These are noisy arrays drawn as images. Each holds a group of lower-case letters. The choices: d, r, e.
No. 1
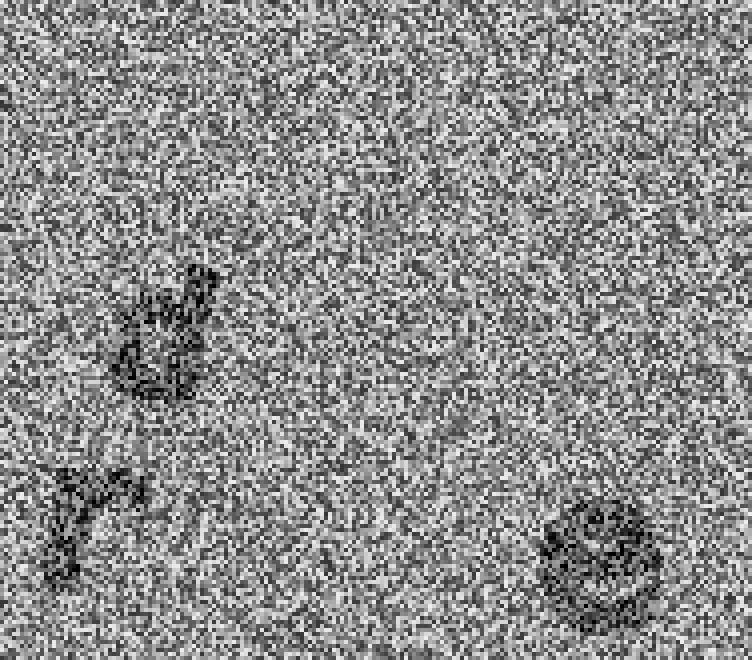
middle left: dark d; bottom left: dark r; bottom right: dark e
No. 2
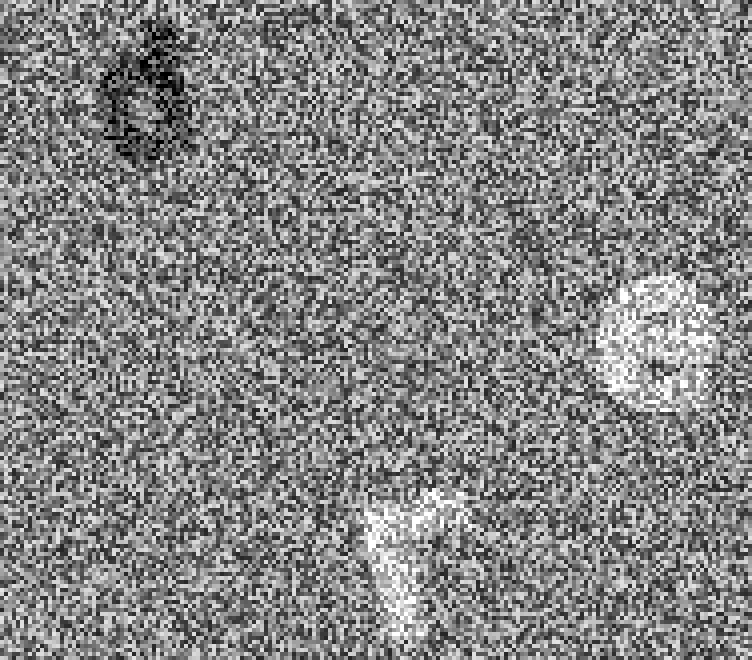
top left: dark d; middle right: light e; bottom middle: light r
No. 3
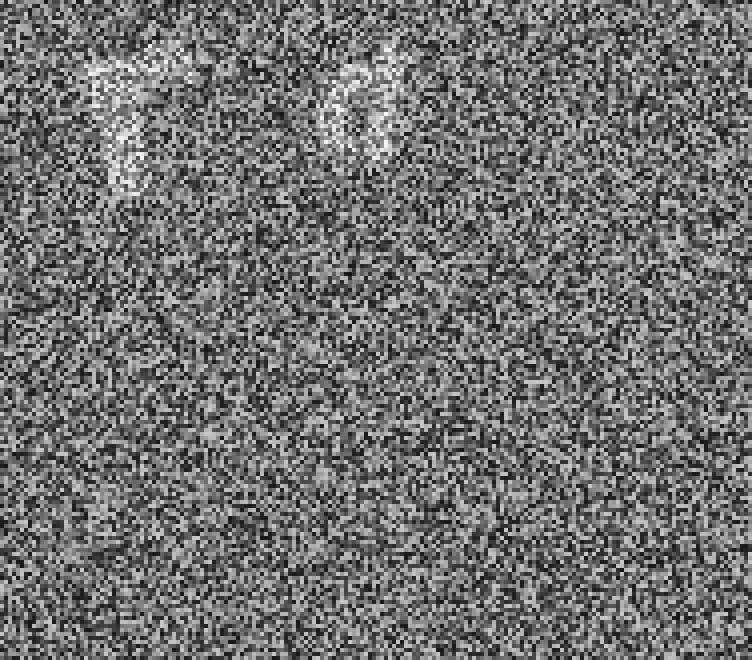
top left: light r; top middle: light d
